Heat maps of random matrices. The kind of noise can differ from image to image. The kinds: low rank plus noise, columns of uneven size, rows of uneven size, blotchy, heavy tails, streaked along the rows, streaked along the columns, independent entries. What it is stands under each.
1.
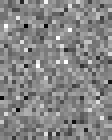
heavy tails
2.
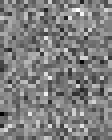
low rank plus noise
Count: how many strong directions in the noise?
five to eight
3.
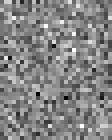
independent entries
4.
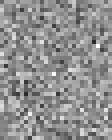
independent entries
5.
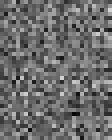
low rank plus noise
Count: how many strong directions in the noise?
one
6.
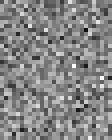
independent entries
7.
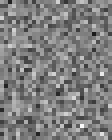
independent entries
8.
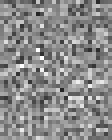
low rank plus noise
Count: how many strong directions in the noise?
five to eight
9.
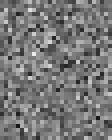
independent entries
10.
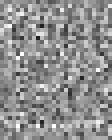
low rank plus noise
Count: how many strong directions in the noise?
five to eight
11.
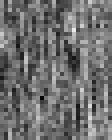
streaked along the columns
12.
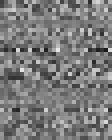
rows of uneven size
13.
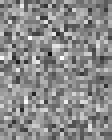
low rank plus noise
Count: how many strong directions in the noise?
five to eight
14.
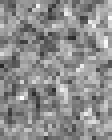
blotchy
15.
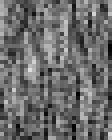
streaked along the columns
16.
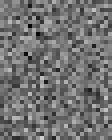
low rank plus noise
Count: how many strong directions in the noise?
five to eight
